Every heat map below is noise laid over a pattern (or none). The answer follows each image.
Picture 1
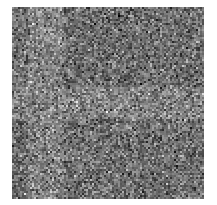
bands of rows crossing bands of columns
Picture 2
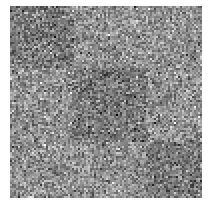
blocks along the diagonal
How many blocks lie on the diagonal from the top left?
3
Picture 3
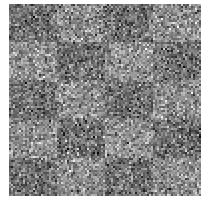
a checkerboard
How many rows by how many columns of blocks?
5 by 4
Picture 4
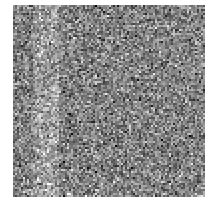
one band of columns
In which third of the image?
left
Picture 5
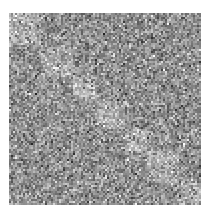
blocks along the diagonal
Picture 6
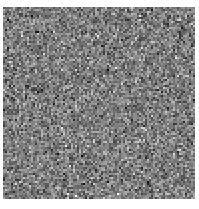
only noise
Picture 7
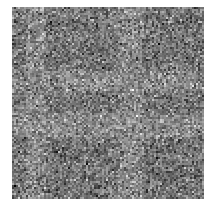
bands of rows crossing bands of columns
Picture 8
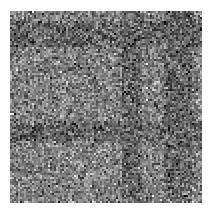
bands of rows crossing bands of columns
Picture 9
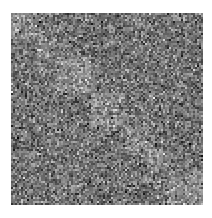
blocks along the diagonal
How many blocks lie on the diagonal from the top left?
7
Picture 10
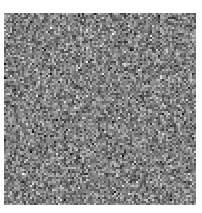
only noise
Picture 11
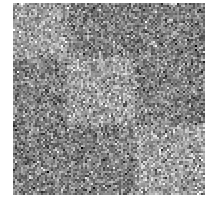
blocks along the diagonal
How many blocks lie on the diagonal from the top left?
3
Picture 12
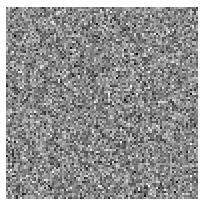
only noise
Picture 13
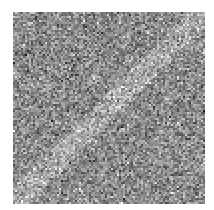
a diagonal band
